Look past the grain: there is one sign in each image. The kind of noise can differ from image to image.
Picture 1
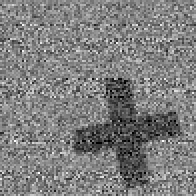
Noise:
rows of uneven size
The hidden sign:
plus sign
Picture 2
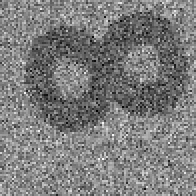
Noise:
independent entries
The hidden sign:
infinity sign
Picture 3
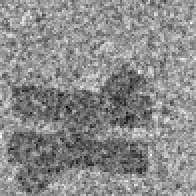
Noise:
blotchy
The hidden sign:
not-equal sign
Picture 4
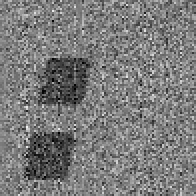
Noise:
columns of uneven size
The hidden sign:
colon
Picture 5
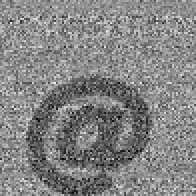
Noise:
rows of uneven size
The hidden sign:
at sign
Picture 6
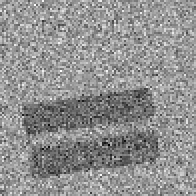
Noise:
low rank plus noise
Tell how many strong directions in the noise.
five to eight
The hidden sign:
equals sign
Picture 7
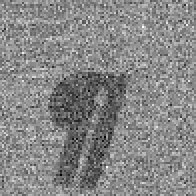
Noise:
low rank plus noise
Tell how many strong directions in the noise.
one
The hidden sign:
pilcrow
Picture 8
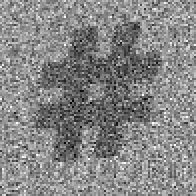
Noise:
low rank plus noise
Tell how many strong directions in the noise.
two
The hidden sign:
hash sign
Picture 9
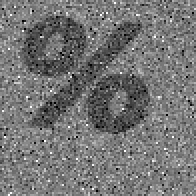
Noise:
heavy tails
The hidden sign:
percent sign
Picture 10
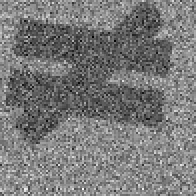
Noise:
low rank plus noise
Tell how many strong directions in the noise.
one
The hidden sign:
not-equal sign
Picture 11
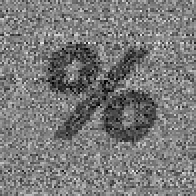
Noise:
rows of uneven size
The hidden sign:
percent sign
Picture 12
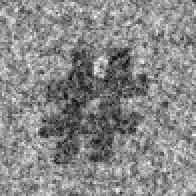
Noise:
blotchy
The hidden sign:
hash sign
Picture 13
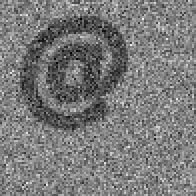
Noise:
independent entries
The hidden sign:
at sign
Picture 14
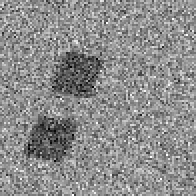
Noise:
independent entries
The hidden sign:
colon
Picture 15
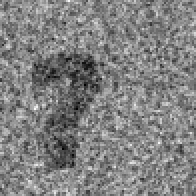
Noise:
blotchy
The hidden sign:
question mark
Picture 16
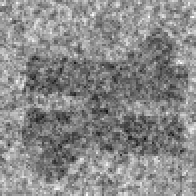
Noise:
blotchy
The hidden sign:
not-equal sign
